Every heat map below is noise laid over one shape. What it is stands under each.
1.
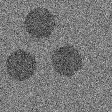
three dots
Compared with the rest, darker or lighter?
darker
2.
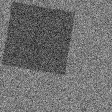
square
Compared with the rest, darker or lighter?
darker
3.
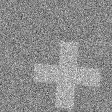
cross
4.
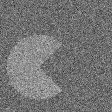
disc with a wedge cut out
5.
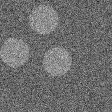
three dots
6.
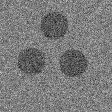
three dots
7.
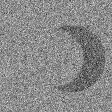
crescent
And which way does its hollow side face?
left
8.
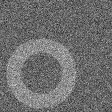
ring
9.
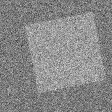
square
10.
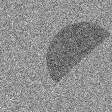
half disc
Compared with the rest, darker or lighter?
darker
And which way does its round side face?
up and left
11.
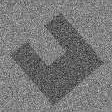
square with a notch
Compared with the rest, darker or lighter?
darker
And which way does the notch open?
up and left
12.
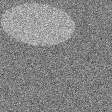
ellipse
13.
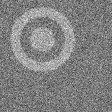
bullseye
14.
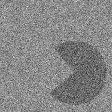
disc with a wedge cut out
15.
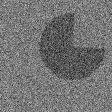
disc with a wedge cut out
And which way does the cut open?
up and right
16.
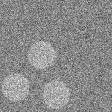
three dots
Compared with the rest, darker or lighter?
lighter
